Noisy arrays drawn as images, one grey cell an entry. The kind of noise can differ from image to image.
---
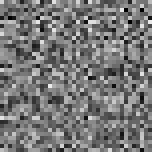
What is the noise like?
low rank plus noise
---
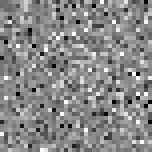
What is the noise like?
heavy tails
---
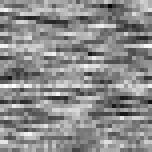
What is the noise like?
streaked along the rows
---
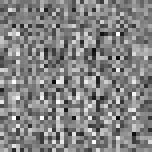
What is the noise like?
low rank plus noise
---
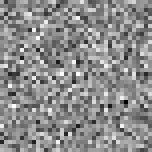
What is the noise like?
independent entries
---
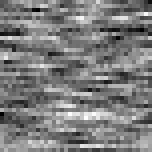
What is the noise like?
streaked along the rows
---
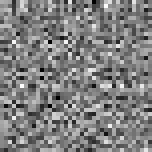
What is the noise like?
low rank plus noise
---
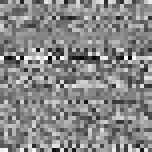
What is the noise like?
rows of uneven size
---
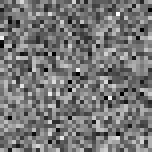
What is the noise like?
independent entries
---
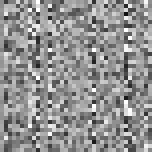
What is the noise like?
columns of uneven size
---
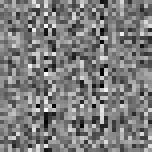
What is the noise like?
columns of uneven size
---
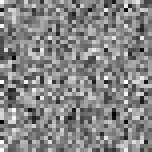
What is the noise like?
low rank plus noise
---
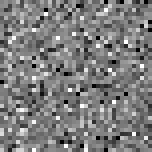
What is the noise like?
heavy tails
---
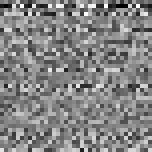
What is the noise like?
rows of uneven size
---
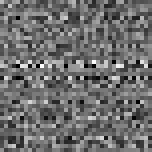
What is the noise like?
rows of uneven size
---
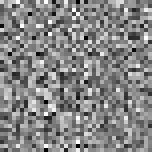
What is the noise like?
low rank plus noise
